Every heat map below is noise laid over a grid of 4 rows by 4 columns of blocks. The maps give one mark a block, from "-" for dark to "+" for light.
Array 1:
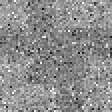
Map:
+-++
----
+--+
++-+
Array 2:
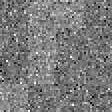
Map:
-++-
-+--
-+--
+---
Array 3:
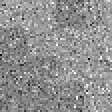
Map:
++-+
-+++
--++
---+
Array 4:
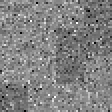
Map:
+++-
++--
++-+
-+++
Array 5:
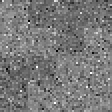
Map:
+---
++-+
--++
-+++
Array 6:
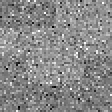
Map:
--++
++++
-++-
----
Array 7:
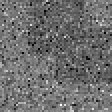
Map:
+--+
+---
++--
++++
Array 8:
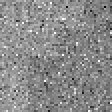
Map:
+++-
++--
+---
+---
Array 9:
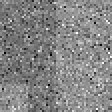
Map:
--++
--++
--++
+-++
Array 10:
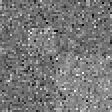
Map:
----
-+--
--++
--++
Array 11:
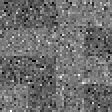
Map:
--++
+++-
--++
+-+-
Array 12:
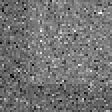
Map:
-+++
-+++
-+++
----
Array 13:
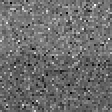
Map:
++++
++++
----
----
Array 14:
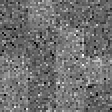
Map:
-+--
--+-
+-++
+-+-
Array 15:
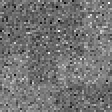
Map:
---+
---+
+-++
++--
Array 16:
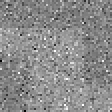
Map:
----
+++-
-++-
-+++
